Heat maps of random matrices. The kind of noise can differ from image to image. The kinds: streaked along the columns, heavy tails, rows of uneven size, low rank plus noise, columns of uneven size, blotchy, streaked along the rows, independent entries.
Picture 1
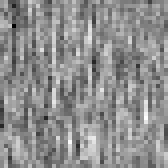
streaked along the columns
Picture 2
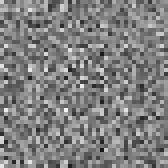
low rank plus noise
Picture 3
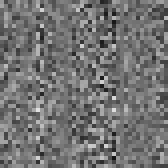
columns of uneven size
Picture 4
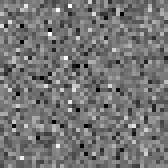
heavy tails
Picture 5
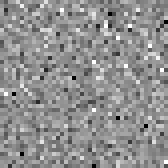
heavy tails
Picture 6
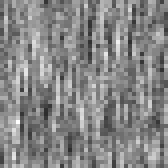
streaked along the columns
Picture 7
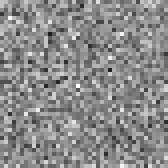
independent entries
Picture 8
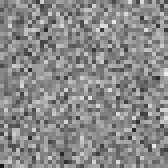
independent entries
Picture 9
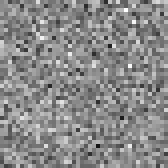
independent entries
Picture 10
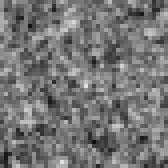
blotchy
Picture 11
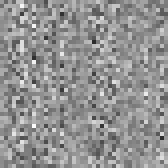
columns of uneven size
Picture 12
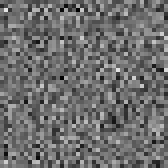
low rank plus noise
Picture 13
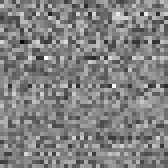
rows of uneven size
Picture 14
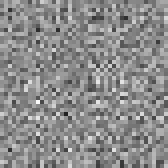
low rank plus noise
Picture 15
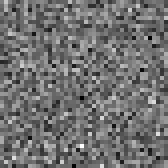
independent entries
